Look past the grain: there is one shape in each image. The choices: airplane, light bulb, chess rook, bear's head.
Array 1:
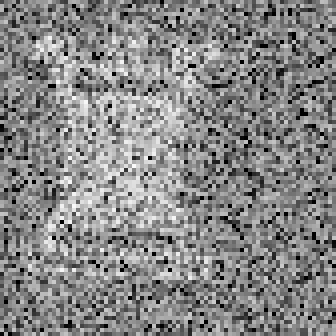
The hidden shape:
chess rook
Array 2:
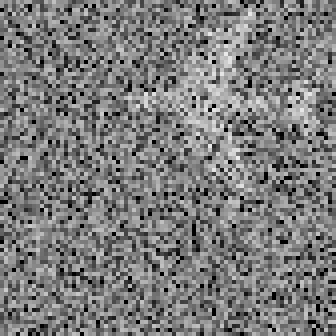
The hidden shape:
airplane
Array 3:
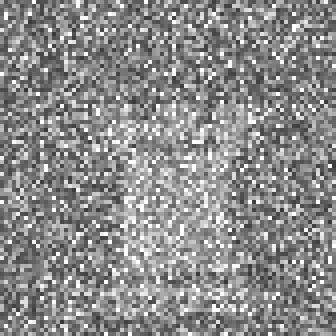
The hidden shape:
chess rook
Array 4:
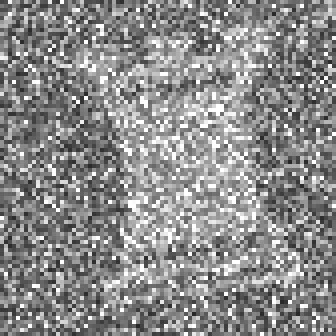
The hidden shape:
chess rook
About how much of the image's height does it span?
nearly all
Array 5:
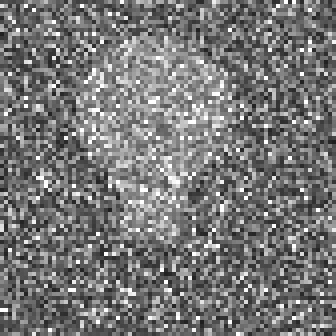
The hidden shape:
light bulb
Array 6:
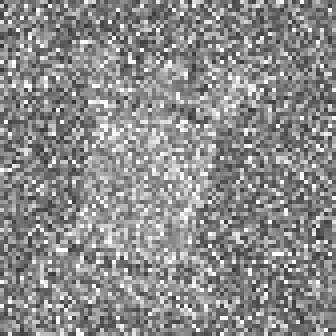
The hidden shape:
chess rook
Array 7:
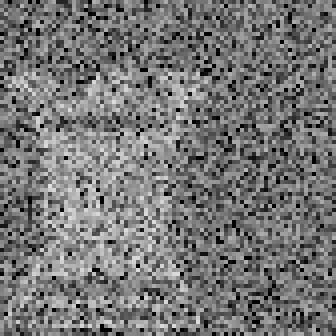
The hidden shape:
chess rook
